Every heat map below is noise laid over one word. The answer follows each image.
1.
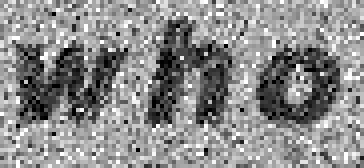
who
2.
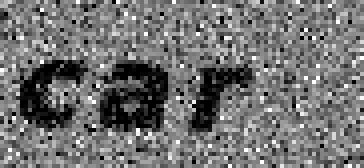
car
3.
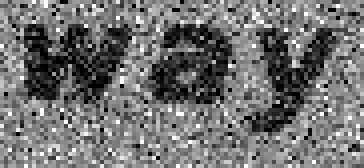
way
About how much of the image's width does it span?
nearly all
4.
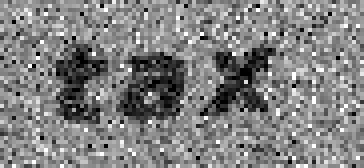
tax
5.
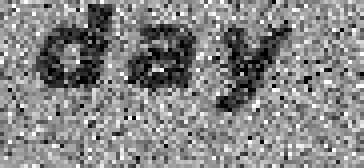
day
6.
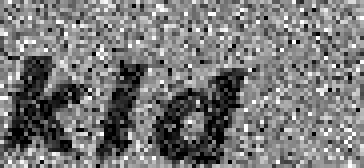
kid
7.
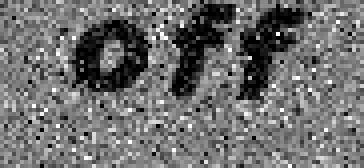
off
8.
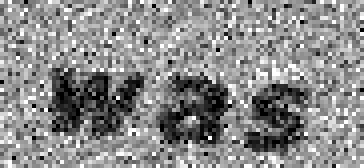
was
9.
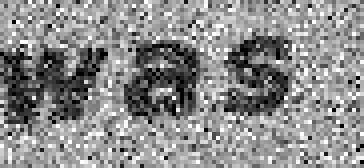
was
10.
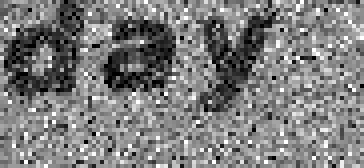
day
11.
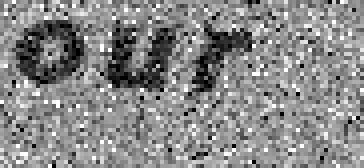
our
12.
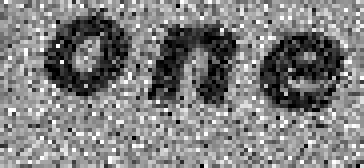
one
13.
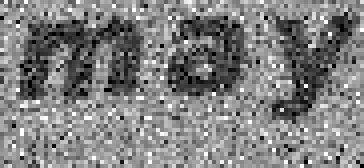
may
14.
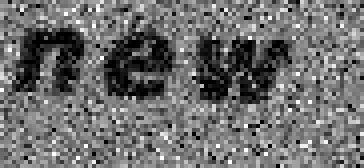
new
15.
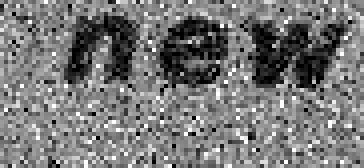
new
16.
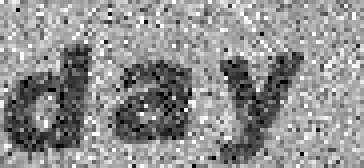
day
